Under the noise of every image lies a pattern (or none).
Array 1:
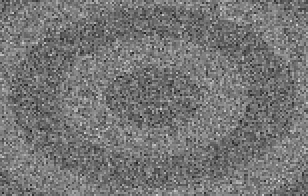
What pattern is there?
rings round one point
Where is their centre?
centre
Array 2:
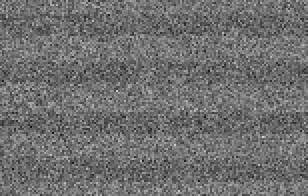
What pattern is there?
horizontal stripes
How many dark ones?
4
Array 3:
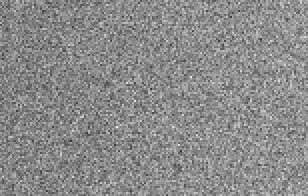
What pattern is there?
a smooth slope
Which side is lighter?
right
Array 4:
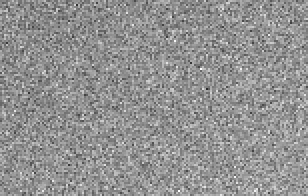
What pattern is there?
a smooth slope
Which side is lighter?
bottom right
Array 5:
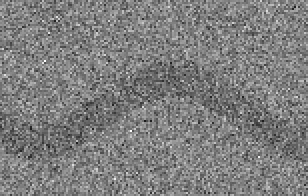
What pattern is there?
a wavy band
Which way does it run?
left to right
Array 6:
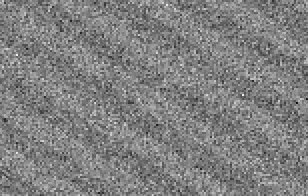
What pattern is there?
diagonal stripes
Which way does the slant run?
top left to bottom right
